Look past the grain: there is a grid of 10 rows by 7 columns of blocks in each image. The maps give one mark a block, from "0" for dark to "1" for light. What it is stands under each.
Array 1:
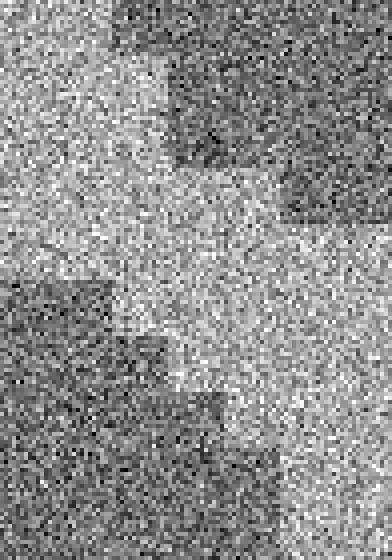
1 1 0 0 0 0 0
1 1 1 0 0 0 0
1 1 1 0 0 0 0
1 1 1 1 1 0 0
1 1 1 1 1 1 1
0 0 1 1 1 1 1
0 0 0 1 1 1 1
0 0 0 0 1 1 1
0 0 0 0 0 1 1
0 0 0 0 0 1 1
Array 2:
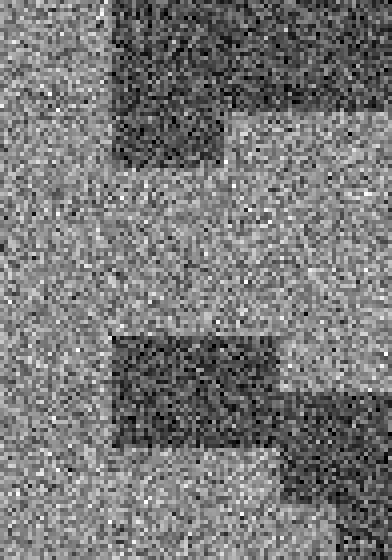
1 1 0 0 0 0 0
1 1 0 0 0 0 0
1 1 0 0 1 1 1
1 1 1 1 1 1 1
1 1 1 1 1 1 1
1 1 1 1 1 1 1
1 1 0 0 0 1 1
1 1 0 0 0 0 0
1 1 1 1 1 0 0
1 1 1 1 1 1 0
